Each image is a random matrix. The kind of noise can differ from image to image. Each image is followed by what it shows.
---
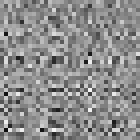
low rank plus noise
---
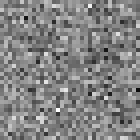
low rank plus noise
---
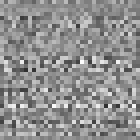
rows of uneven size
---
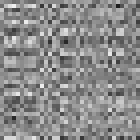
low rank plus noise
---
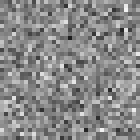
independent entries
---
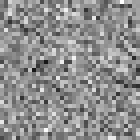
independent entries
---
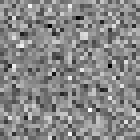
low rank plus noise
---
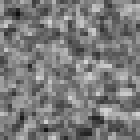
blotchy
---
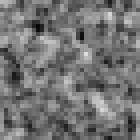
blotchy
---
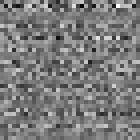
rows of uneven size
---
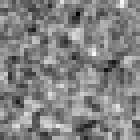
blotchy
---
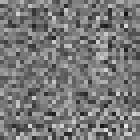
low rank plus noise
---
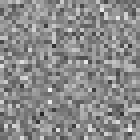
independent entries
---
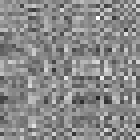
low rank plus noise
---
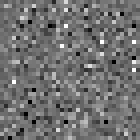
heavy tails
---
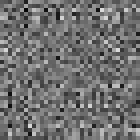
low rank plus noise
